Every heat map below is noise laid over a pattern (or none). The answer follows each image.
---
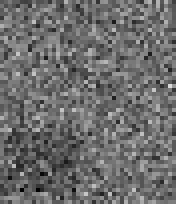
one block
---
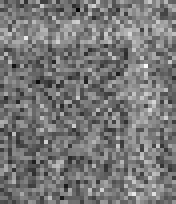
bands of rows crossing bands of columns
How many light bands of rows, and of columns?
1 and 1
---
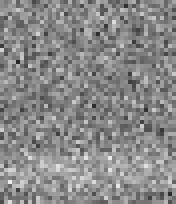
one band of rows
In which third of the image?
bottom
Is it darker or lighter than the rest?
lighter
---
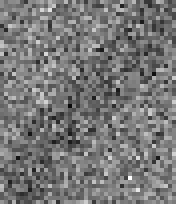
a diagonal band
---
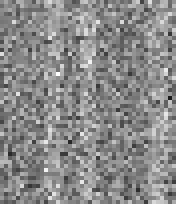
bands of columns
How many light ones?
3
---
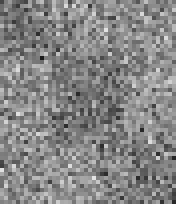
blocks along the diagonal
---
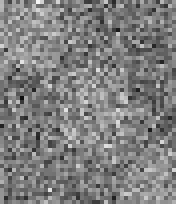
blocks along the diagonal
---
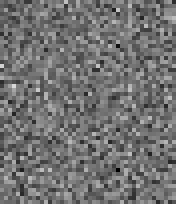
only noise
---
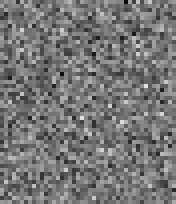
only noise
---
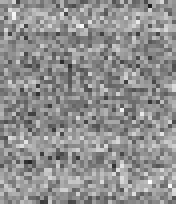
bands of rows
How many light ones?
3
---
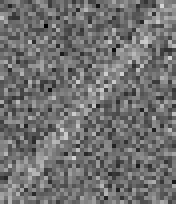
a diagonal band
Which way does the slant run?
bottom left to top right
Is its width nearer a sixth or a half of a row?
a sixth
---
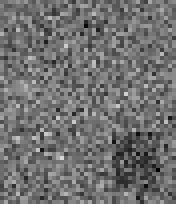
one block
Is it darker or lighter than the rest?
darker
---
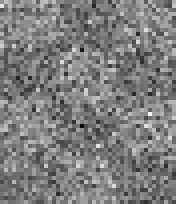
a checkerboard
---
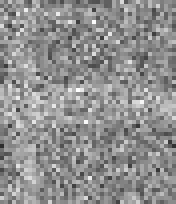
bands of rows crossing bands of columns
